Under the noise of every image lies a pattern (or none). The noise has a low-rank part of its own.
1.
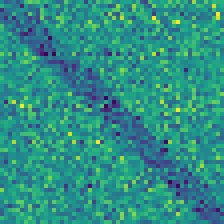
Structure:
a diagonal band
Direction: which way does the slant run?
top left to bottom right
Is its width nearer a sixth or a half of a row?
a sixth
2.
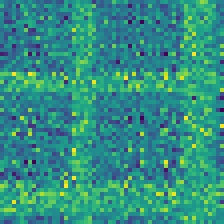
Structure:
bands of rows crossing bands of columns
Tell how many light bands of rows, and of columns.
2 and 2
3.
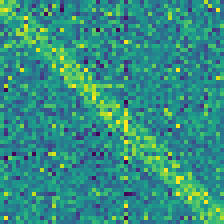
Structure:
a diagonal band
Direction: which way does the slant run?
top left to bottom right
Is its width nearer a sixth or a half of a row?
a sixth
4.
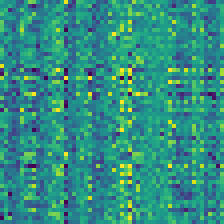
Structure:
bands of columns
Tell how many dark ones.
6
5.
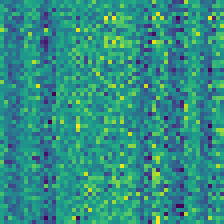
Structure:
bands of columns
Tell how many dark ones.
5
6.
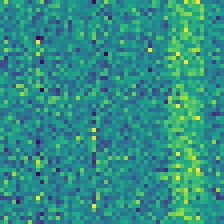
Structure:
one band of columns
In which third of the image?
right
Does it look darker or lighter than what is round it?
lighter
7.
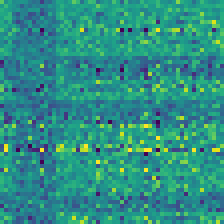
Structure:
bands of rows crossing bands of columns
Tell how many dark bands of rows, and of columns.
3 and 1
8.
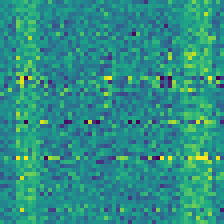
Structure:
bands of columns
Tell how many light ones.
2
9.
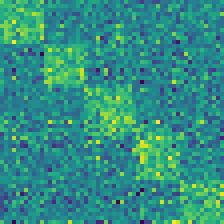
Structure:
blocks along the diagonal
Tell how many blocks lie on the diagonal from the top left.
5
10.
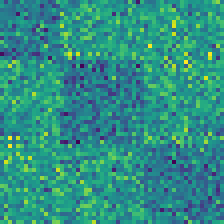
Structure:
blocks along the diagonal
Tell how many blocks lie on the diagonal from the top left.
3
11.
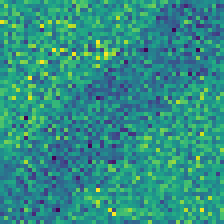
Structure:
a diagonal band
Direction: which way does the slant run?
bottom left to top right
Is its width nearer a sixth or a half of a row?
a half
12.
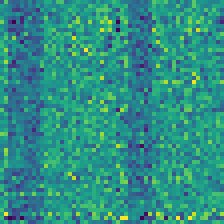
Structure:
bands of columns
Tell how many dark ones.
2
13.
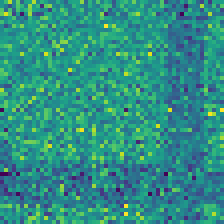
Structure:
bands of rows crossing bands of columns
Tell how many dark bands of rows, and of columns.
1 and 1
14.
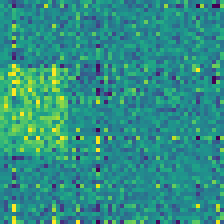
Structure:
one block
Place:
middle left
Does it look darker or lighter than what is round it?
lighter
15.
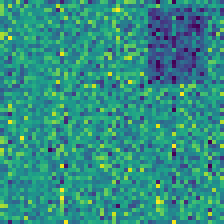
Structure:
one block
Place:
top right
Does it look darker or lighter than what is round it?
darker
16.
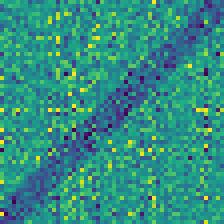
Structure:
a diagonal band
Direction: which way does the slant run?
bottom left to top right
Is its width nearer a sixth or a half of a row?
a sixth
